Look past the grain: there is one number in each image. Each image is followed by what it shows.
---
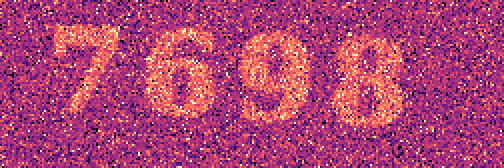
7698
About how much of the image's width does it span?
two thirds
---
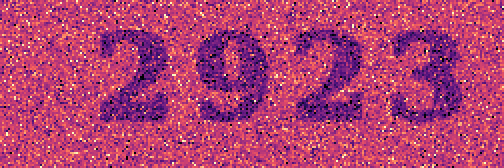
2923
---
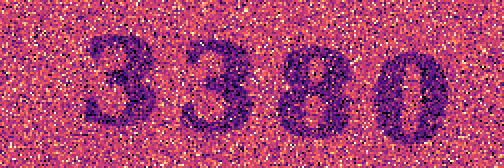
3380
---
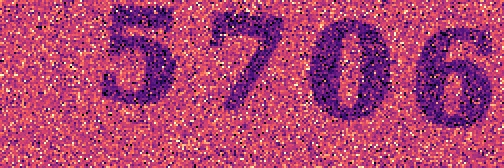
5706
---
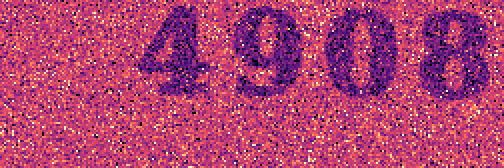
4908
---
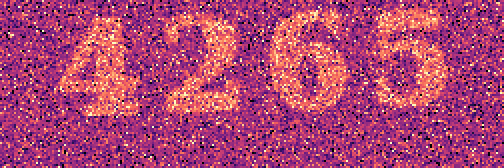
4265
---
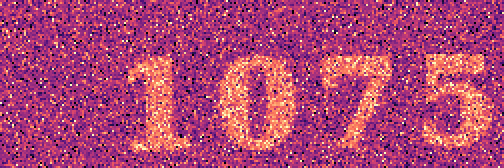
1075
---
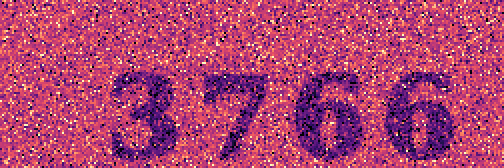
3766
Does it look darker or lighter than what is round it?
darker
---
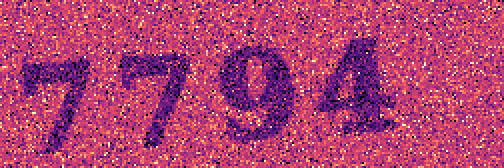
7794
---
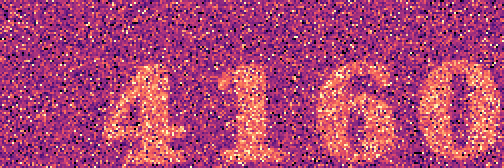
4160
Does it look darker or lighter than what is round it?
lighter
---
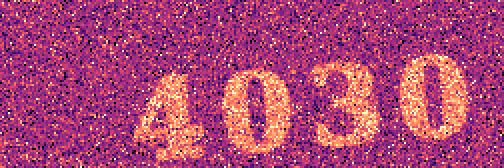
4030
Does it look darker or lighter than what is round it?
lighter
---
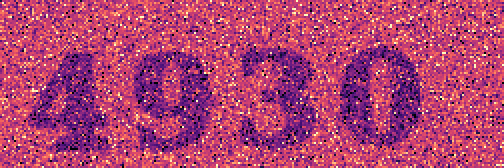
4930
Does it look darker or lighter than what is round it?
darker
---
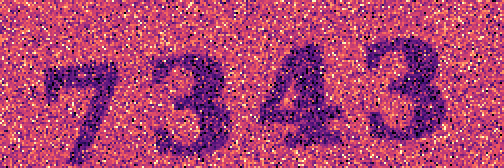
7343
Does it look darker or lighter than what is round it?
darker
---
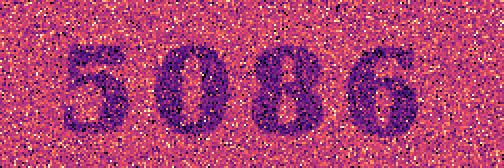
5086
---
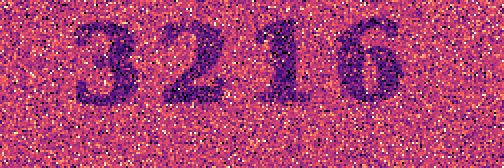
3216
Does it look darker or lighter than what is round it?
darker
